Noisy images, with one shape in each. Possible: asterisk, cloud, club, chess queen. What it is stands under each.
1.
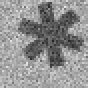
asterisk
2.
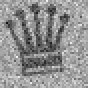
chess queen
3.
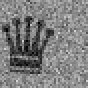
chess queen
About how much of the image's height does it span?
two thirds
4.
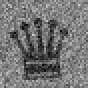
chess queen
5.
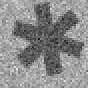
asterisk
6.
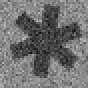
asterisk
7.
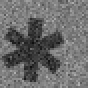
asterisk
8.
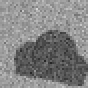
cloud
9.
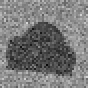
cloud
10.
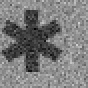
asterisk
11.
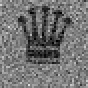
chess queen
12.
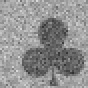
club
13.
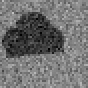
cloud
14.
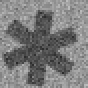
asterisk
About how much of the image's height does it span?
nearly all
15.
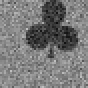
club
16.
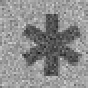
asterisk
